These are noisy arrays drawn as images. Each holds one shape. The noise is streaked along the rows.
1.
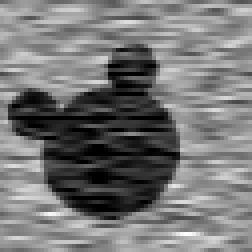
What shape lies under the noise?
bear's head
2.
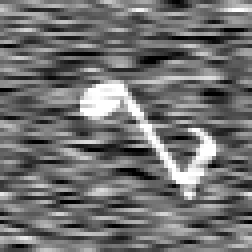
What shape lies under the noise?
musical note
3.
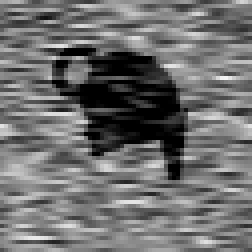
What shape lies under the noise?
teapot
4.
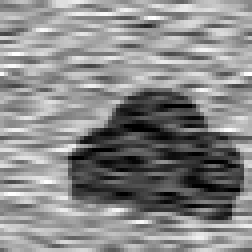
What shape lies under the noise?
cloud
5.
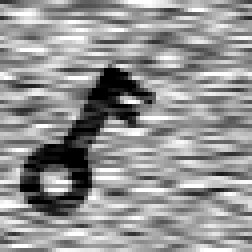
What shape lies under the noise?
key
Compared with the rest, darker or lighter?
darker
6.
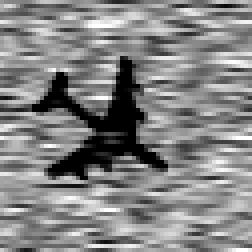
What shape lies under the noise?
airplane
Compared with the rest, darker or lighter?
darker
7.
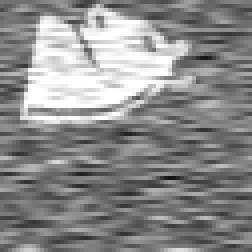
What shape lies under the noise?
chess knight
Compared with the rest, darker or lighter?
lighter
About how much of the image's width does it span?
two thirds
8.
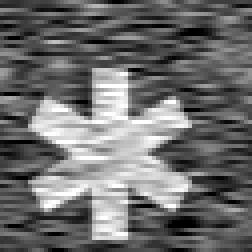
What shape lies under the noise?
asterisk
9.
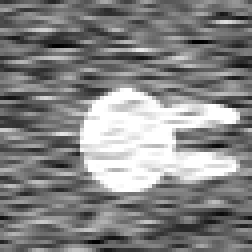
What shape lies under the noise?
rabbit's head
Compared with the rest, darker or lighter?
lighter
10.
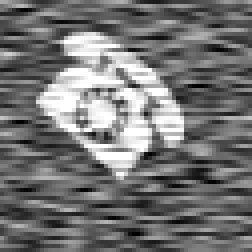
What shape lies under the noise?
telephone
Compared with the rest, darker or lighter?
lighter
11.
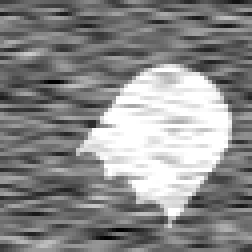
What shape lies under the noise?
ghost
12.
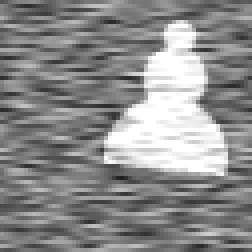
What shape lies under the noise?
chess pawn
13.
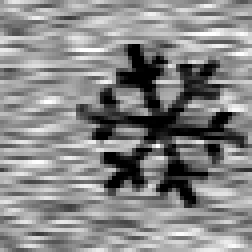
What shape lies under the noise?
snowflake
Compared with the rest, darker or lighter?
darker
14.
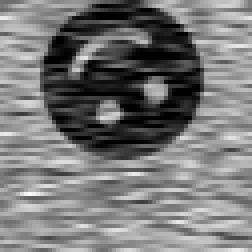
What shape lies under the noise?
smiling face
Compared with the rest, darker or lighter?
darker
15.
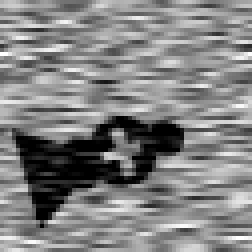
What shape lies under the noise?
chess bishop
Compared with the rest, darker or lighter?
darker
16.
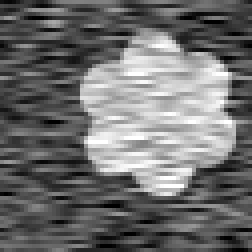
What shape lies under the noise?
flower
